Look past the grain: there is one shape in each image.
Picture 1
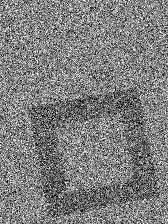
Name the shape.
square frame
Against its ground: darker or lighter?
darker
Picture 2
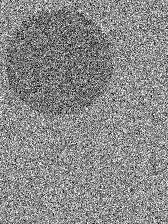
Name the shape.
disc
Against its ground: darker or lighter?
darker
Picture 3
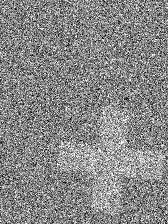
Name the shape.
cross
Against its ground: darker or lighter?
lighter
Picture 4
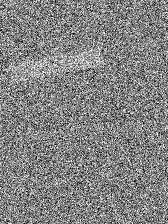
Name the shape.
bar
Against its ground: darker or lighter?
lighter
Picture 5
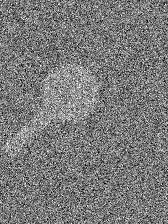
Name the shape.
lollipop
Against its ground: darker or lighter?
lighter
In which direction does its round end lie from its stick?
up and right
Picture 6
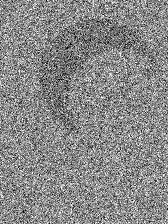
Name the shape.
crescent
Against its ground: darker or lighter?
darker
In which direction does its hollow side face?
down and right
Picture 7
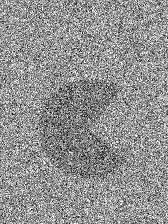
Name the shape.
disc with a wedge cut out
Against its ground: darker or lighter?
darker
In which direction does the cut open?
right
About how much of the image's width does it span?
half
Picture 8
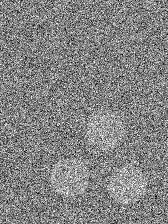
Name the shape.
three dots
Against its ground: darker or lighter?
lighter
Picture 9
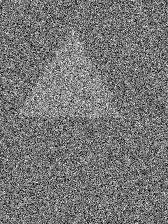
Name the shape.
triangle
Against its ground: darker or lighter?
lighter
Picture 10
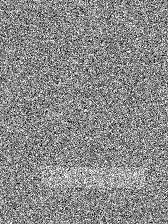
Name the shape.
bar
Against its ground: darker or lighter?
lighter
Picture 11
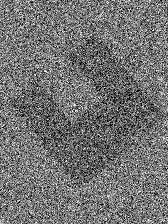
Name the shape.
square with a notch
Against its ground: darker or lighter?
darker
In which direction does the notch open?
up and left
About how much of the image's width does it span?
nearly all
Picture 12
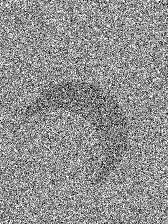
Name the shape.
crescent
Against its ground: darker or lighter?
darker
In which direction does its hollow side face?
down and left
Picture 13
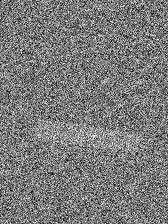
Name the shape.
bar
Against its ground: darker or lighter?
lighter
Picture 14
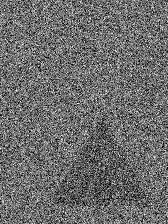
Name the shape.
triangle
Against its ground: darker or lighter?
darker
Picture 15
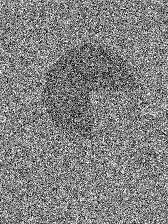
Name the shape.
disc with a wedge cut out
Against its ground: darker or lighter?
darker
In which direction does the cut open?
down and right
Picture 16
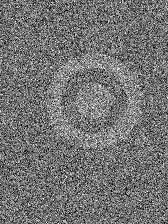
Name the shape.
bullseye
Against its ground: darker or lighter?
lighter
